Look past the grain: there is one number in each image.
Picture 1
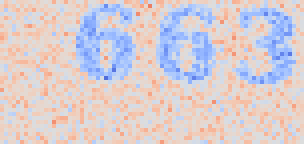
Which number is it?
663
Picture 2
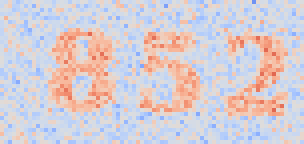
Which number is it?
852
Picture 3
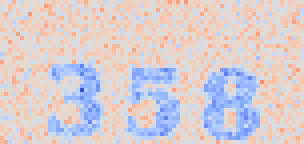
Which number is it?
358
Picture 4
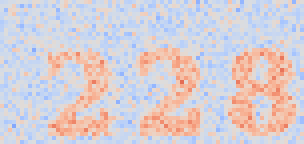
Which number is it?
228
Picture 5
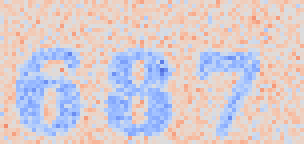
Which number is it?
687
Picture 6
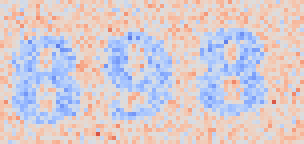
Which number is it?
898
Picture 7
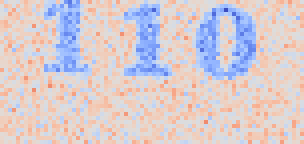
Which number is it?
110
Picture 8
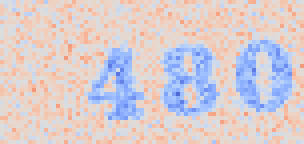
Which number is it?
480
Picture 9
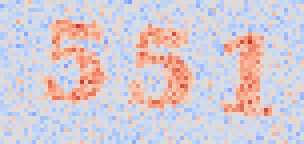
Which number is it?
551
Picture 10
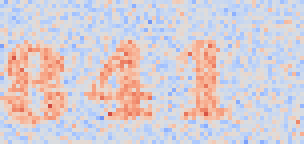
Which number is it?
841
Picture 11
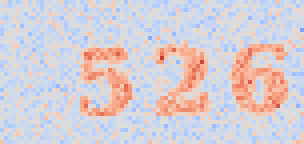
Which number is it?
526
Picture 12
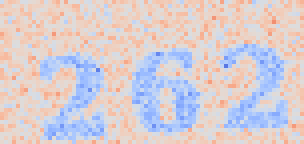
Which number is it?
262
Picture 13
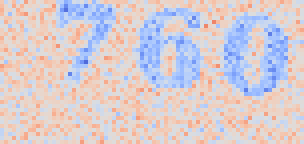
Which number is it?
760
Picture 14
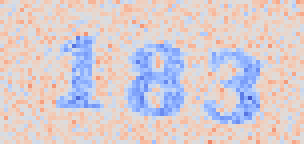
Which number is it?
183
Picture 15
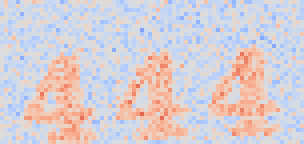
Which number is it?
444
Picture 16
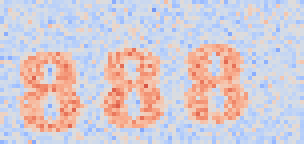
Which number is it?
888
